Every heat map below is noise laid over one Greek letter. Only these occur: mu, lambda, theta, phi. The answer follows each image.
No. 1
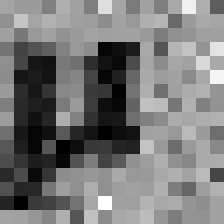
mu
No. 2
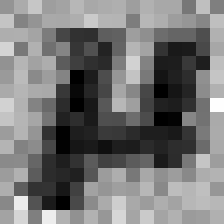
mu
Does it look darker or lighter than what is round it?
darker
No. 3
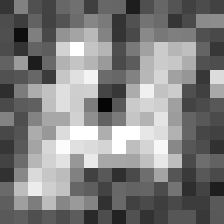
mu
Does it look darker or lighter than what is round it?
lighter
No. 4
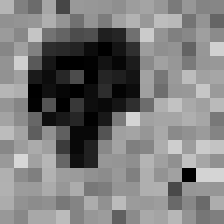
phi
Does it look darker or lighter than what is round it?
darker
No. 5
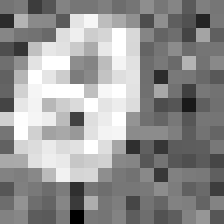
theta
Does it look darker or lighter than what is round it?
lighter
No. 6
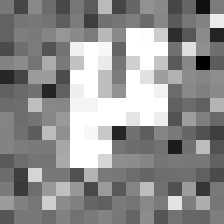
mu
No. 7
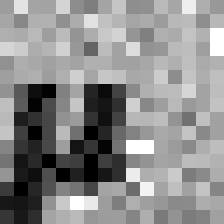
mu
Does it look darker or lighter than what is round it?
darker
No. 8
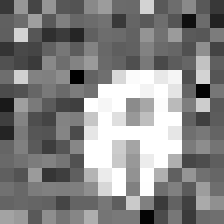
theta
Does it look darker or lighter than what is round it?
lighter
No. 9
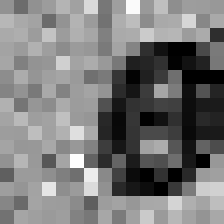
theta
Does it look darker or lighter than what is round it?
darker
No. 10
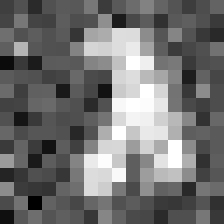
lambda
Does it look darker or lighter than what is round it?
lighter
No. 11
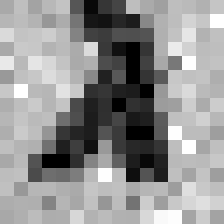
lambda
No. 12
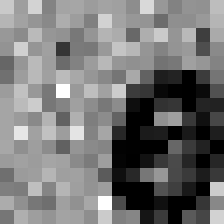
theta
